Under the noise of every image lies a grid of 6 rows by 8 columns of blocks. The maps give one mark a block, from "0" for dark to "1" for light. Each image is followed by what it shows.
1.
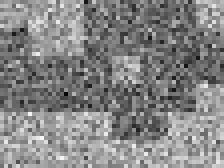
1 1 1 0 0 0 0 1
0 1 1 0 0 0 0 0
0 0 0 0 1 0 0 0
0 0 0 0 0 0 0 1
1 1 1 1 0 0 1 1
1 1 1 1 1 1 1 1
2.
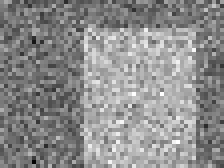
0 0 0 0 0 0 0 0
0 0 0 1 1 1 1 0
0 0 0 1 1 1 1 0
0 0 0 1 1 1 1 0
0 0 0 1 1 1 1 0
0 0 0 1 1 1 1 0
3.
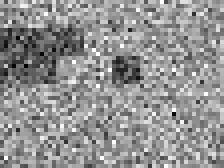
1 1 1 1 1 1 1 1
0 0 0 1 1 1 1 1
0 0 1 1 0 1 1 1
1 1 1 1 1 1 1 1
1 1 1 1 1 1 1 1
1 1 1 1 1 1 1 1
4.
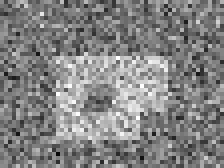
0 0 0 0 0 0 0 0
0 0 0 0 0 0 0 0
0 0 1 1 1 1 0 0
0 0 1 0 1 1 0 0
0 0 1 1 1 0 0 0
0 0 0 0 0 0 0 0
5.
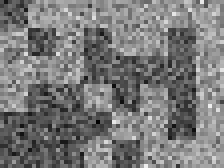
0 1 1 1 1 1 1 1
1 0 1 0 1 1 0 1
1 1 1 0 0 0 0 1
1 0 0 1 0 1 0 1
0 0 0 0 1 1 0 1
0 0 0 1 0 1 1 1
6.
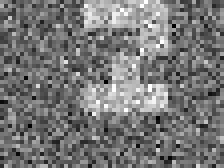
0 0 0 1 1 1 0 0
0 0 0 0 0 1 0 0
0 0 0 0 1 0 0 0
0 0 0 1 1 1 0 0
0 0 0 0 0 0 0 0
0 0 0 0 0 0 0 0
